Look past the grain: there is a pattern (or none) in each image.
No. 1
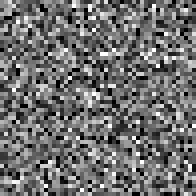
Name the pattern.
only noise
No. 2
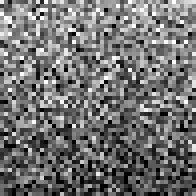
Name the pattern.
a smooth slope
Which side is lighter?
top
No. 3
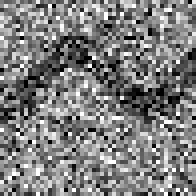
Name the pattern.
a wavy band
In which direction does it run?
left to right
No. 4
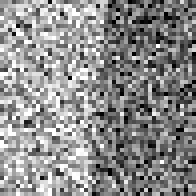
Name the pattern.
a sharp edge
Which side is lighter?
left
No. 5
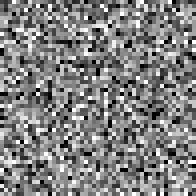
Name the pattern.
only noise
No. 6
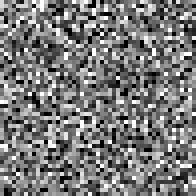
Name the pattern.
only noise
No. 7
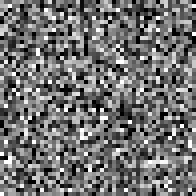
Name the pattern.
only noise
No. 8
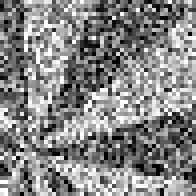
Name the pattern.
spokes from one point
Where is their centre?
bottom left
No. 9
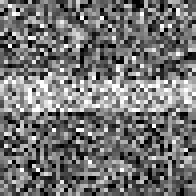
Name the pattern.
one horizontal stripe
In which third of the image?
middle
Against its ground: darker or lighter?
lighter
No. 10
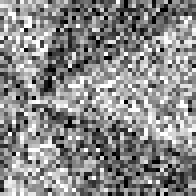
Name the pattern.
spokes from one point
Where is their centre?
middle left
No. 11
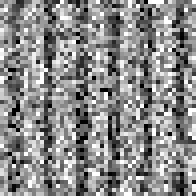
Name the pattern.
vertical stripes
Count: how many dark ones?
6
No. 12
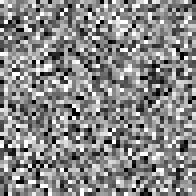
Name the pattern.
only noise
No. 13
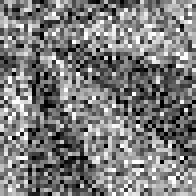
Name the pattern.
spokes from one point
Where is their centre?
top left
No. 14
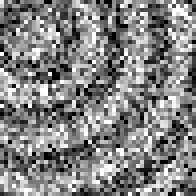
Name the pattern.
rings round one point
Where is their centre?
top left
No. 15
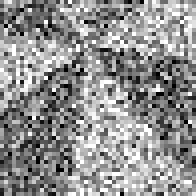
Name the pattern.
spokes from one point
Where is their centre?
top middle
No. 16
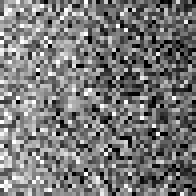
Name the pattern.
a smooth slope
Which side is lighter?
left
